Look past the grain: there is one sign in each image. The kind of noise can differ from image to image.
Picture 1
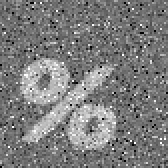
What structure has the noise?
heavy tails
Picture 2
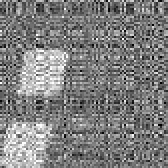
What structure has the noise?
low rank plus noise
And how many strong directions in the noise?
one
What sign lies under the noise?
colon
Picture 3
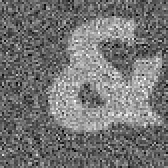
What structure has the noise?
low rank plus noise
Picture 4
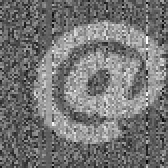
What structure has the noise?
columns of uneven size
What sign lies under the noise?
at sign
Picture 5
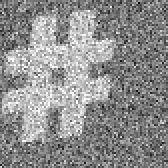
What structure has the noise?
independent entries
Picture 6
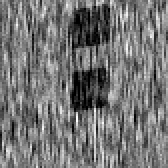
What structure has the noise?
streaked along the columns
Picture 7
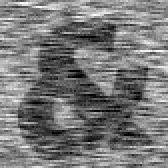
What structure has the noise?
streaked along the rows
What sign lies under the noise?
ampersand
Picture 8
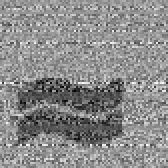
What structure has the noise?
rows of uneven size
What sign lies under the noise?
approximately sign
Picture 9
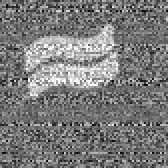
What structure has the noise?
rows of uneven size
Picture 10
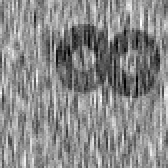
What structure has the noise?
streaked along the columns
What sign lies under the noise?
infinity sign
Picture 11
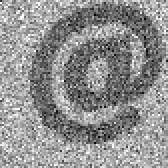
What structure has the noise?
independent entries
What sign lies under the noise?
at sign
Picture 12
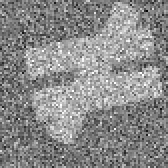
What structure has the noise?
independent entries
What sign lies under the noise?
not-equal sign
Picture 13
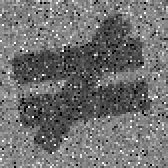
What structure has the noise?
heavy tails
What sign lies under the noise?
not-equal sign
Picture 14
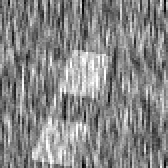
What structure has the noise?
streaked along the columns
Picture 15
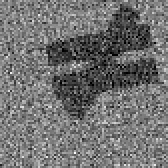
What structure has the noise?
low rank plus noise
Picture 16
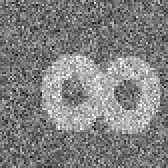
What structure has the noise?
independent entries
